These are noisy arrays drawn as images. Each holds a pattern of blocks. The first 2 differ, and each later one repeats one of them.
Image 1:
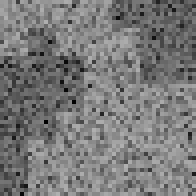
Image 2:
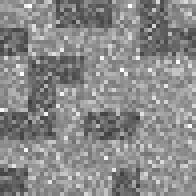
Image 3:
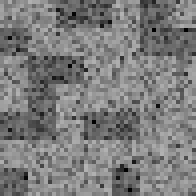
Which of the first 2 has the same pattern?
2
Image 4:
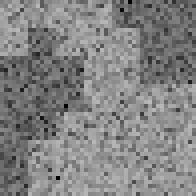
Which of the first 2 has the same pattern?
1
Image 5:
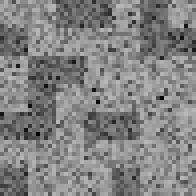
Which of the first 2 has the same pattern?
2
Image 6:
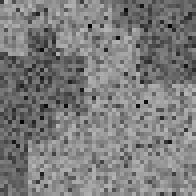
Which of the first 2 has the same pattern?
1
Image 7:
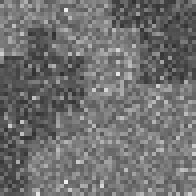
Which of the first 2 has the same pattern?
1
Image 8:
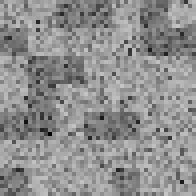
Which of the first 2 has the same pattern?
2
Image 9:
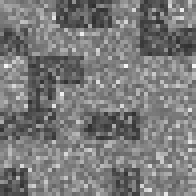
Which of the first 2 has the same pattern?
2
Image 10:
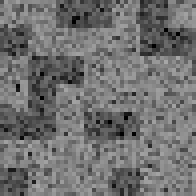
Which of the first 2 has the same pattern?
2
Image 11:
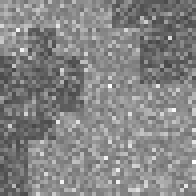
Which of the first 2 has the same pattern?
1
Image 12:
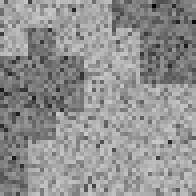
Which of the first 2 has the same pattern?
1
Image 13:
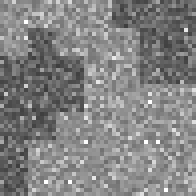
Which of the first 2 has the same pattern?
1
